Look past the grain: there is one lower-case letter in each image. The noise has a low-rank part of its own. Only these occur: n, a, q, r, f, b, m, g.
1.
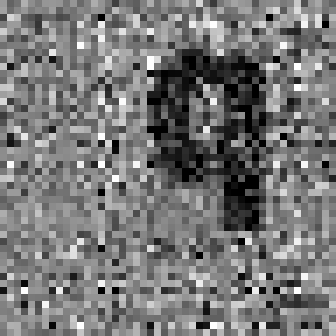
q
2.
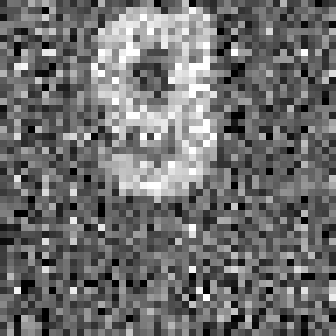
g
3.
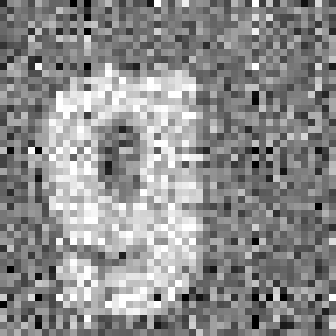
g
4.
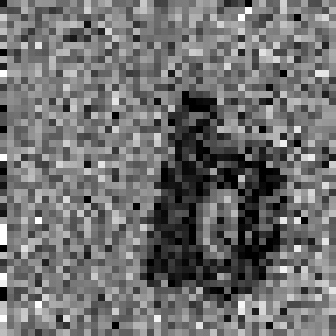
b
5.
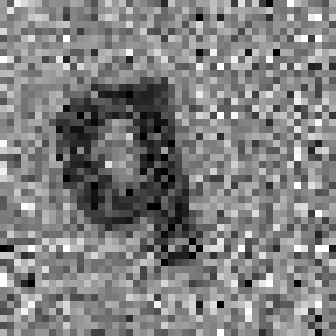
q
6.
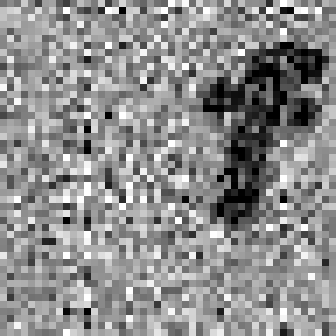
f
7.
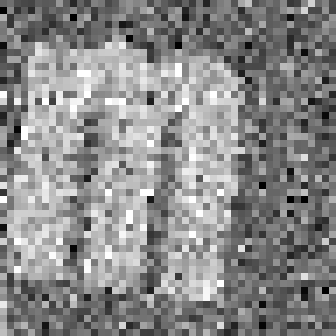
m
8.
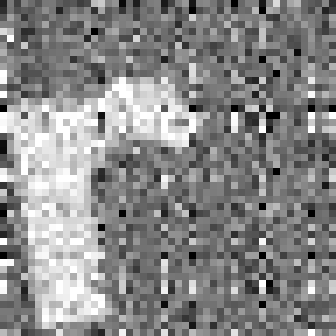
r
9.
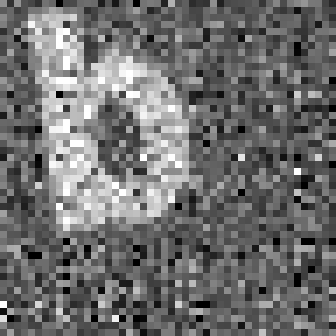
b
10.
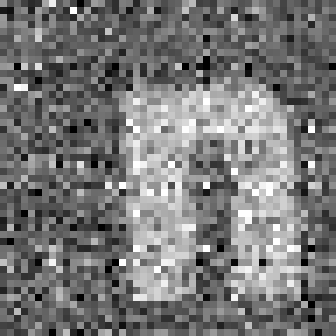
n
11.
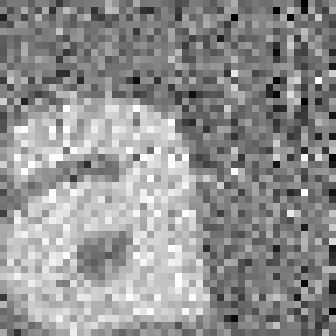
a
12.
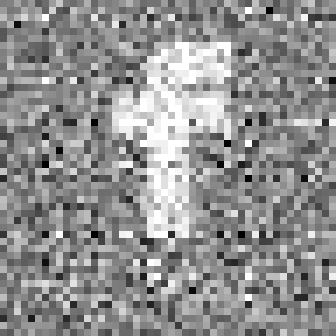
f
